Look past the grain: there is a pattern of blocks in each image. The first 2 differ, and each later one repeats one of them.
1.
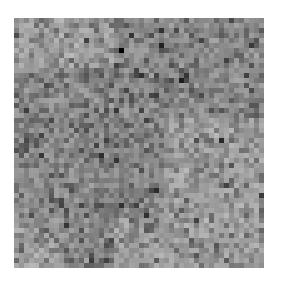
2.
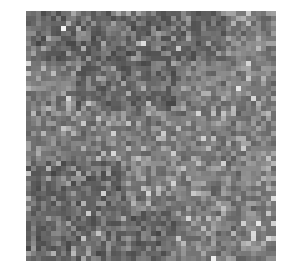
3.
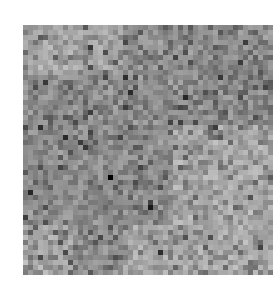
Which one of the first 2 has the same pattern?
1
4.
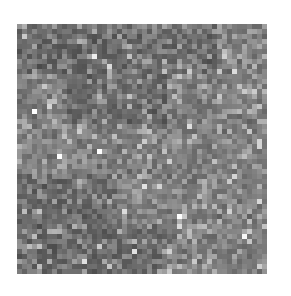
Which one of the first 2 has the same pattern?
2
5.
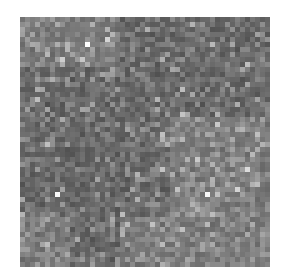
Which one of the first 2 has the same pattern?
1
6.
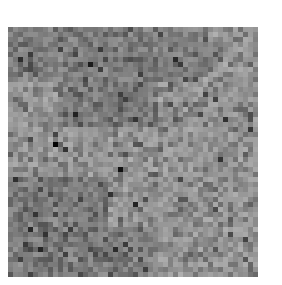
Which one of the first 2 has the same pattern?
2
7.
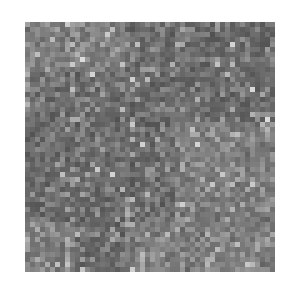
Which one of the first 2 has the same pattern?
1
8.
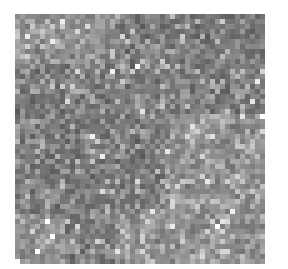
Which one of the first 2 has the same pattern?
1
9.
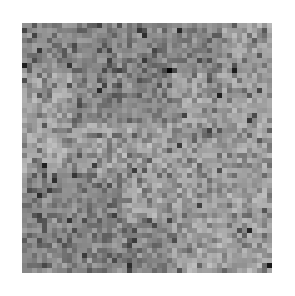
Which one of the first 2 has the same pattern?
2
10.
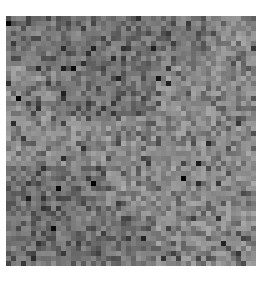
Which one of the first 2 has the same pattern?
2
